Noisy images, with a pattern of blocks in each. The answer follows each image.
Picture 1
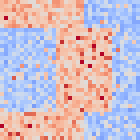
top and bottom mirror each other
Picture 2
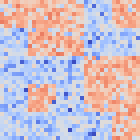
mirrored about the diagonal from the bottom left
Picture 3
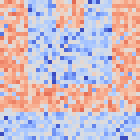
left and right mirror each other
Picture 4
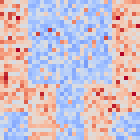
left and right mirror each other
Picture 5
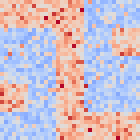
the same after a half turn
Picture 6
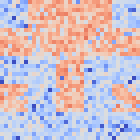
left and right mirror each other
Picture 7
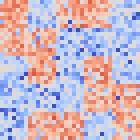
the same after a half turn
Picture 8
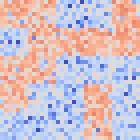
no symmetry
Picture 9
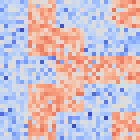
top and bottom mirror each other
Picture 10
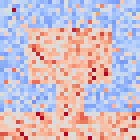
left and right mirror each other
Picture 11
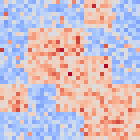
mirrored about the diagonal from the top left
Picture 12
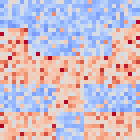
left and right mirror each other
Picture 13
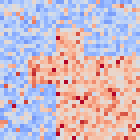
mirrored about the diagonal from the top left
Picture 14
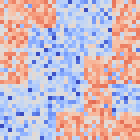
no symmetry
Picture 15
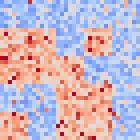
mirrored about the diagonal from the bottom left
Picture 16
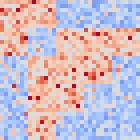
mirrored about the diagonal from the top left
